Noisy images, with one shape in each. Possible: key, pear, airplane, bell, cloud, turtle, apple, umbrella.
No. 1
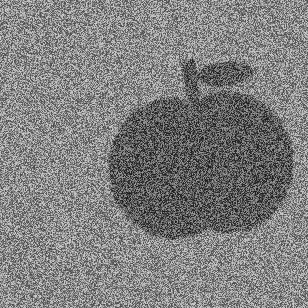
dark apple
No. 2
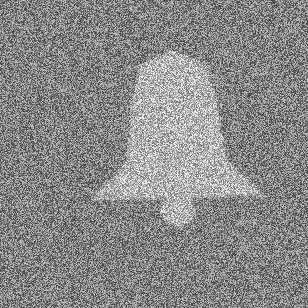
light bell
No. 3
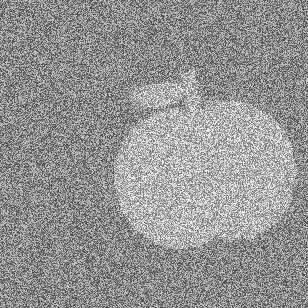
light apple
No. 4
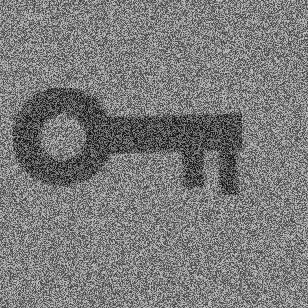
dark key
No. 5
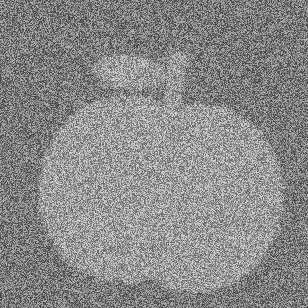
light apple
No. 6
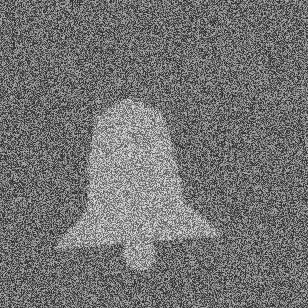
light bell
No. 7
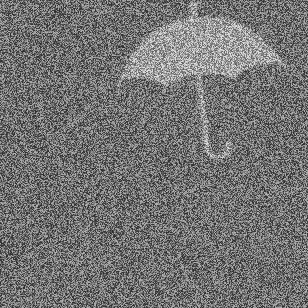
light umbrella
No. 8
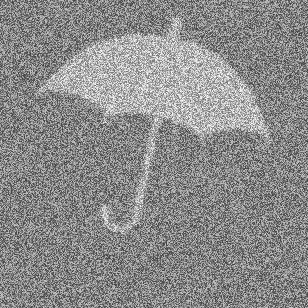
light umbrella
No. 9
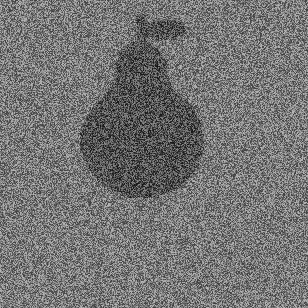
dark pear
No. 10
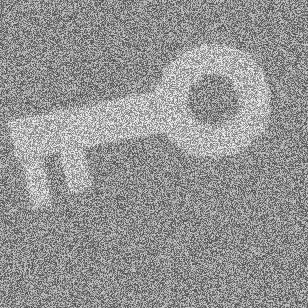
light key
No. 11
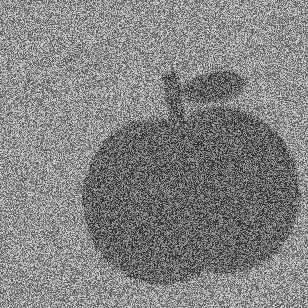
dark apple
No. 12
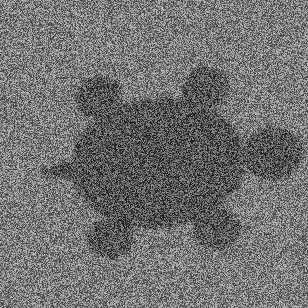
dark turtle
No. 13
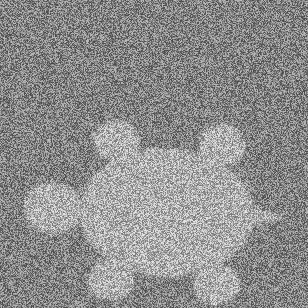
light turtle
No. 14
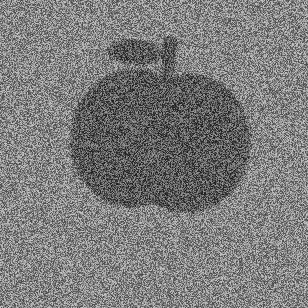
dark apple
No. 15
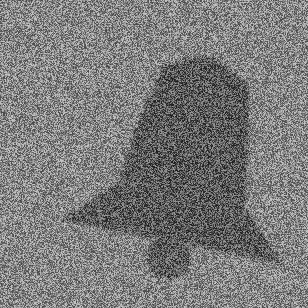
dark bell
